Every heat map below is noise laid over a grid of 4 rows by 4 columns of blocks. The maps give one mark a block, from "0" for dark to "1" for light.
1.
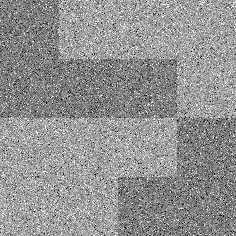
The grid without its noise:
0111
0001
1110
1100
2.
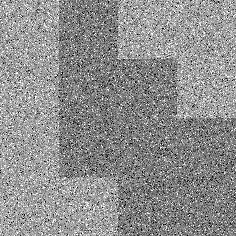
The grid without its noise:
1011
1001
1000
1100
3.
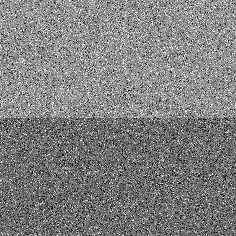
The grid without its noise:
1111
1111
0000
0000
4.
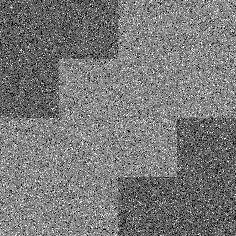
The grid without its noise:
0011
0111
1110
1100
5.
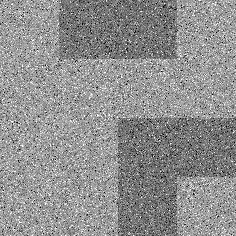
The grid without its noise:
1001
1111
1100
1101
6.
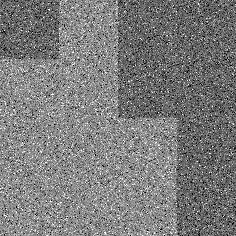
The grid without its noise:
0100
1100
1110
1110
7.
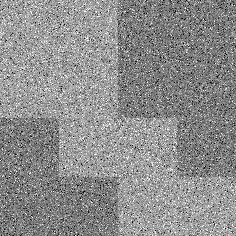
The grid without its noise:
1100
1100
0110
0011
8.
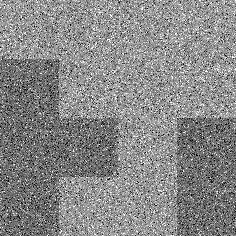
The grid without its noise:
1111
0111
0010
0110
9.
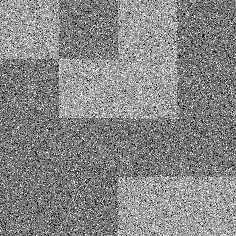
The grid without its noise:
1010
0110
0000
0011
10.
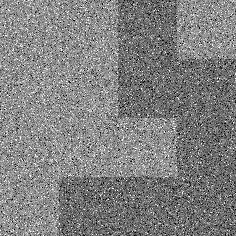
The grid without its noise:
1101
1100
1110
1000
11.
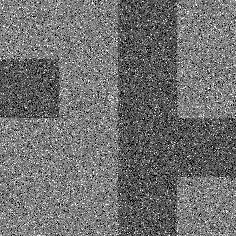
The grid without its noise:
1101
0101
1100
1101
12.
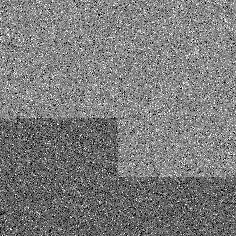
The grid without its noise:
1111
1111
0011
0000
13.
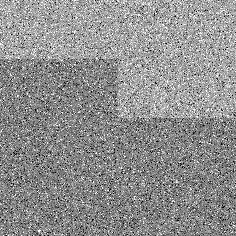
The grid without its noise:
1111
0011
0000
0000
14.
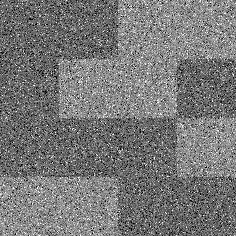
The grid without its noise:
0011
0110
0001
1100
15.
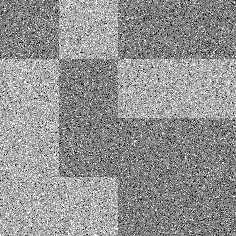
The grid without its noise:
0100
1011
1000
1100
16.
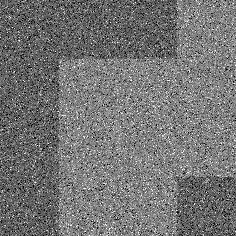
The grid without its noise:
0001
0111
0111
0110
